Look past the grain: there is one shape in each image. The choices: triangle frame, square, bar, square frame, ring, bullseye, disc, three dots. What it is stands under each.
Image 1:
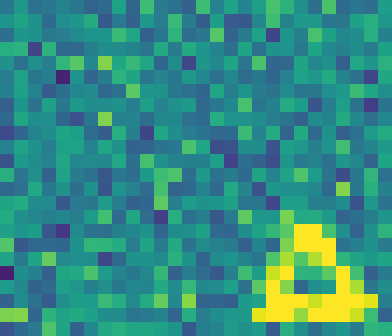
triangle frame
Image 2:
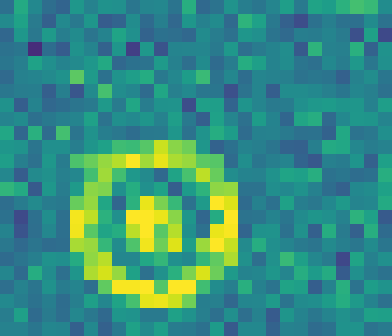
bullseye
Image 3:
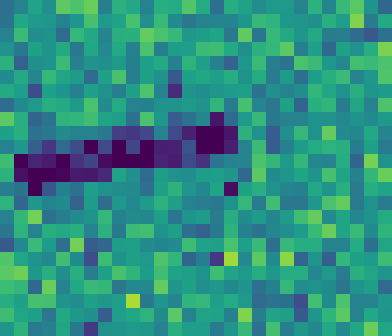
bar
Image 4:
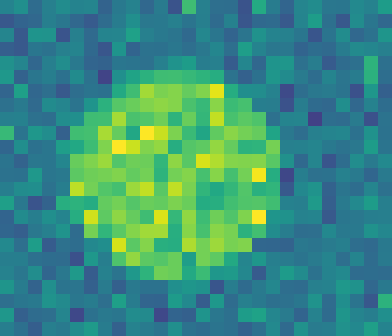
disc
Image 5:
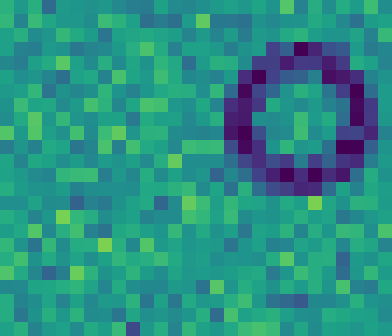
ring
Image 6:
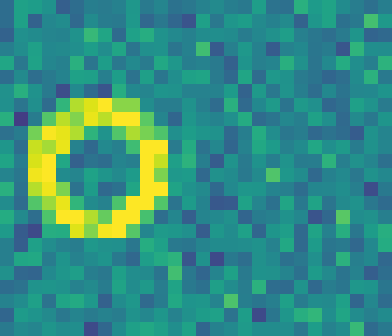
ring
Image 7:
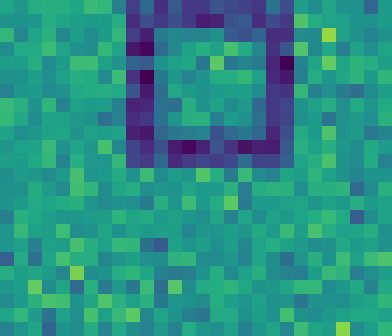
square frame
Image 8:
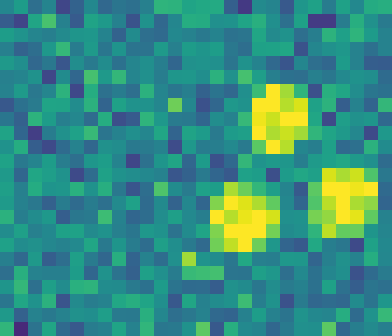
three dots
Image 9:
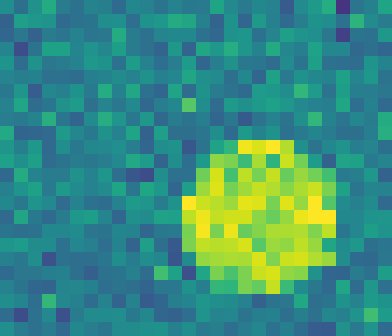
disc
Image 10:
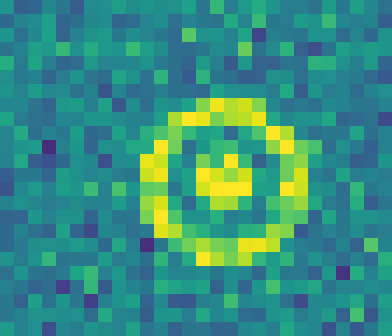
bullseye
